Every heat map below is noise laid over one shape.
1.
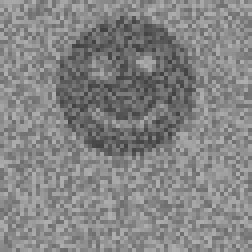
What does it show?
dark smiling face
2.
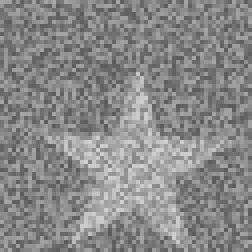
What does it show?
light star
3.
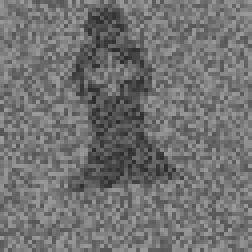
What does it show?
dark chess bishop
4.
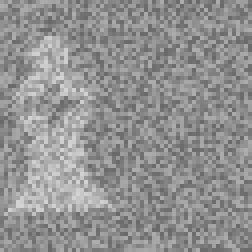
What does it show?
light chess bishop
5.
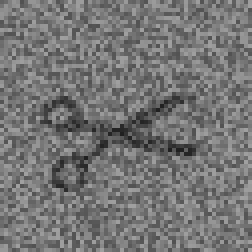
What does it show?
dark pair of scissors
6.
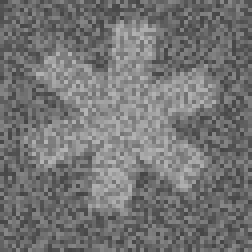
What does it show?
light asterisk
